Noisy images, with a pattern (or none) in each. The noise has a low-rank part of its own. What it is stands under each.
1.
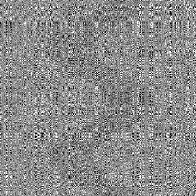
a wavy band
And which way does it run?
top to bottom
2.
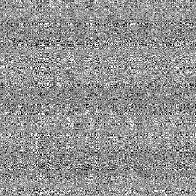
horizontal stripes
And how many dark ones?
3
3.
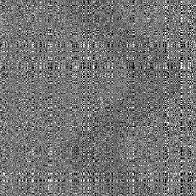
a wavy band
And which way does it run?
top to bottom
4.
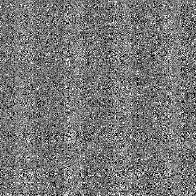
vertical stripes
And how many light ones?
4
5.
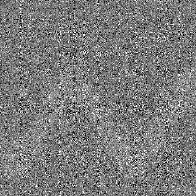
a wavy band
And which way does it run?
left to right
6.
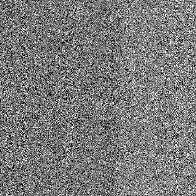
a sharp edge
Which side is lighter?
right
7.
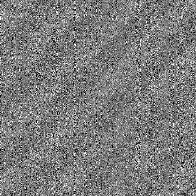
diagonal stripes
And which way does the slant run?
bottom left to top right
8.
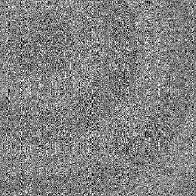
rings round one point
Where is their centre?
top left
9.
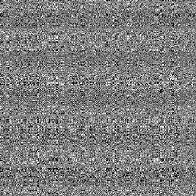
horizontal stripes
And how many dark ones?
5
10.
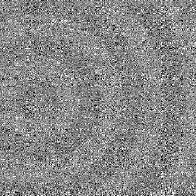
rings round one point
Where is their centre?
middle left
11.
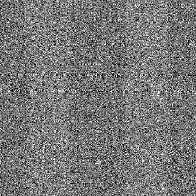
vertical stripes
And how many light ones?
2
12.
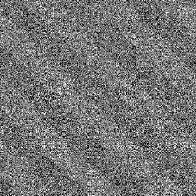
diagonal stripes
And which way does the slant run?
top left to bottom right
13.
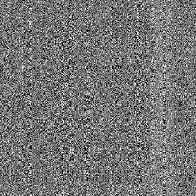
one vertical stripe
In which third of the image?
right
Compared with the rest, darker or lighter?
lighter
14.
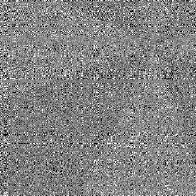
spokes from one point
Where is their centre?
top right
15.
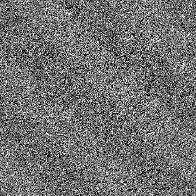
diagonal stripes
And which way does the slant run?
top left to bottom right
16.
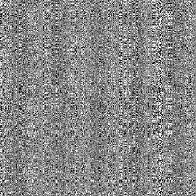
vertical stripes
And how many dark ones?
5
